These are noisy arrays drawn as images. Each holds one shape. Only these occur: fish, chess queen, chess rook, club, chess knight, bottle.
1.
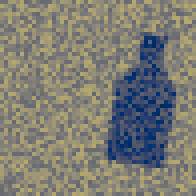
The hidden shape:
bottle
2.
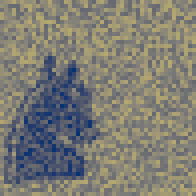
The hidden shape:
chess knight
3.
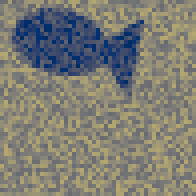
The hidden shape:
fish
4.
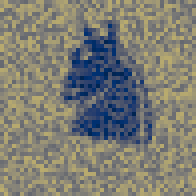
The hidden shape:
chess knight
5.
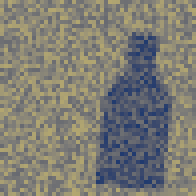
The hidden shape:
bottle
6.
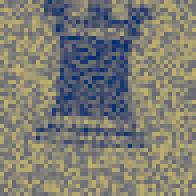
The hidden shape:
chess rook
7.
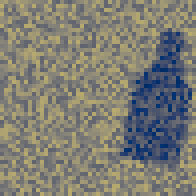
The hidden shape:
bottle
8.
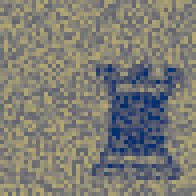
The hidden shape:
chess rook
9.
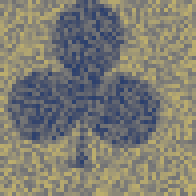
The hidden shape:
club
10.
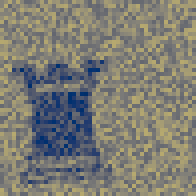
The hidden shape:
chess rook
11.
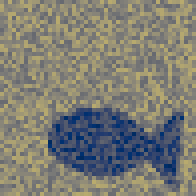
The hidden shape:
fish
